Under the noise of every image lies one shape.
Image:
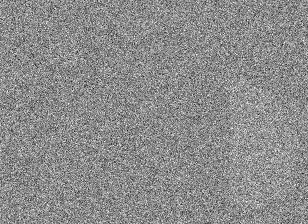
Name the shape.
half disc
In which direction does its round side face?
right
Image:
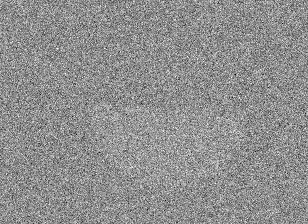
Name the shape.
half disc
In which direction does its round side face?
down
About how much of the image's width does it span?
half
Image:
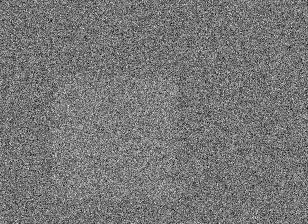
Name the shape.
square
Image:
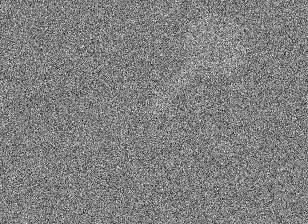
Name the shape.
lollipop
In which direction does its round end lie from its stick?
up and right
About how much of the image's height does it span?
half
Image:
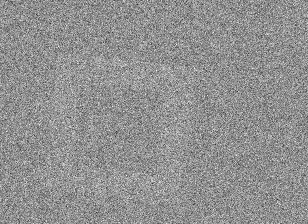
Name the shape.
square frame
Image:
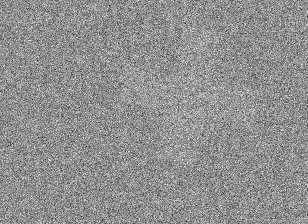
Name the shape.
cross
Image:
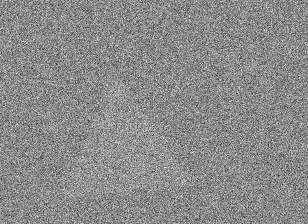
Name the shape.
triangle
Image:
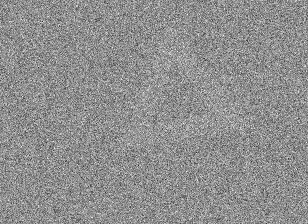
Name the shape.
triangle frame
